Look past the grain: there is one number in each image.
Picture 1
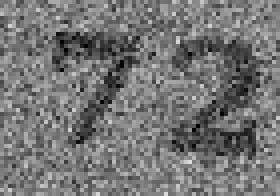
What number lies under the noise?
72
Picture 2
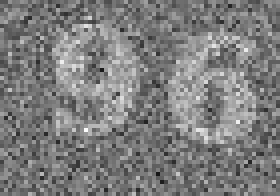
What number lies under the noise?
96
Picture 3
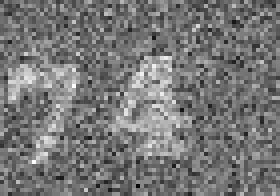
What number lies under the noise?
74
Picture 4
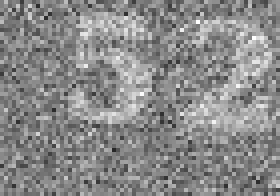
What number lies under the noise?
52
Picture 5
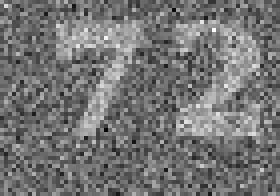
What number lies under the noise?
72
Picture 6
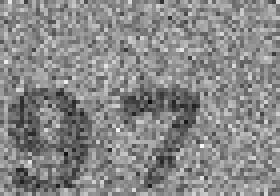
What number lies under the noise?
97
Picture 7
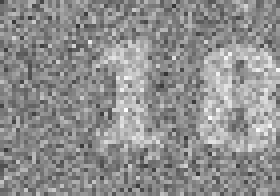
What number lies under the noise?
18
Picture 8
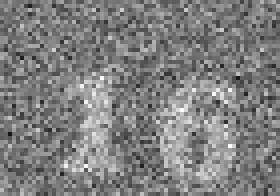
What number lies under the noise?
16
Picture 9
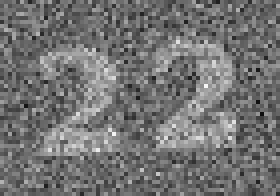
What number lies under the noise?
22
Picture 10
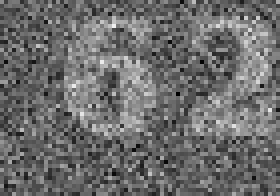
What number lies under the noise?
62
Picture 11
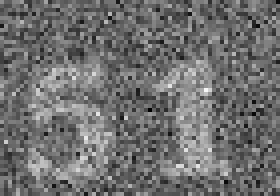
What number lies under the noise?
51
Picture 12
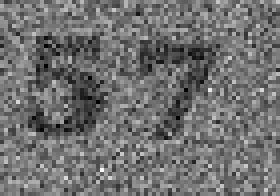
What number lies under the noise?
57
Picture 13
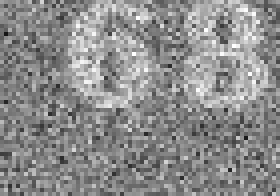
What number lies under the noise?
68
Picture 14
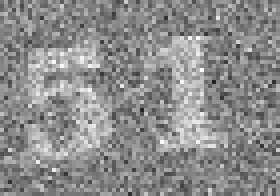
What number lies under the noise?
51
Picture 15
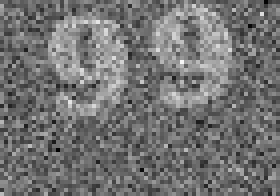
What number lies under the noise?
99
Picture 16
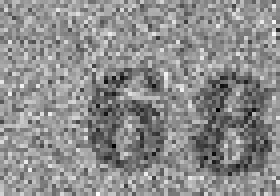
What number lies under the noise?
68
